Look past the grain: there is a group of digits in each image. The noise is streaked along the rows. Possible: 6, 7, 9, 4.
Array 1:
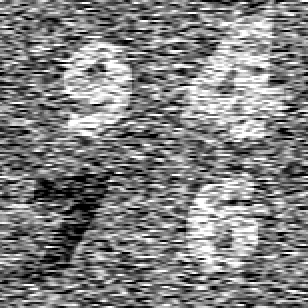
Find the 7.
bottom left
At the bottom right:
6
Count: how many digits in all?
4
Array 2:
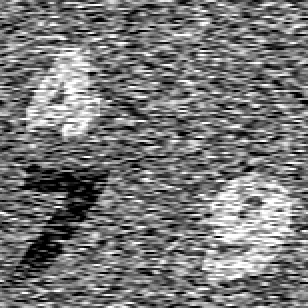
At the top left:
4
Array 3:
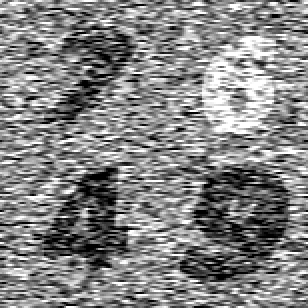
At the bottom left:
4
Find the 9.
bottom right
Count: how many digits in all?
4
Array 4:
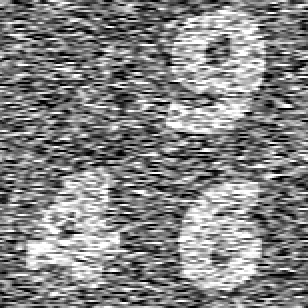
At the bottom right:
6
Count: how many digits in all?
3
